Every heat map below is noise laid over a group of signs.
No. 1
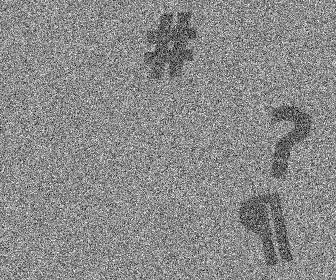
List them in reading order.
top middle: dark hash sign; middle right: dark question mark; bottom right: dark pilcrow
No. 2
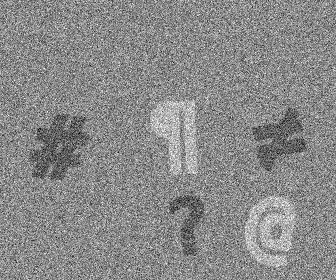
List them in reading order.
middle left: dark hash sign; centre: light pilcrow; middle right: dark not-equal sign; bottom middle: dark question mark; bottom right: light at sign
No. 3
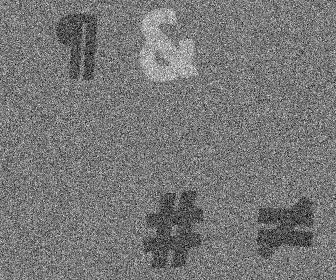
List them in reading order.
top left: dark pilcrow; top middle: light ampersand; bottom middle: dark hash sign; bottom right: dark not-equal sign
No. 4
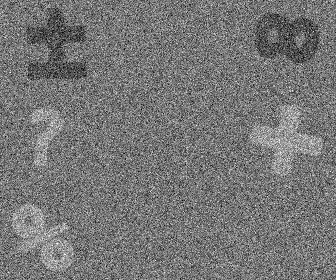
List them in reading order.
top left: dark plus-minus sign; top right: dark infinity sign; middle left: light question mark; middle right: light plus sign; bottom left: light percent sign
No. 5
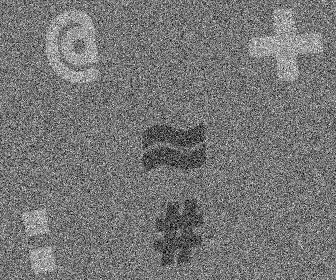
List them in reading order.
top left: light at sign; top right: light plus sign; centre: dark approximately sign; bottom left: light colon; bottom middle: dark hash sign
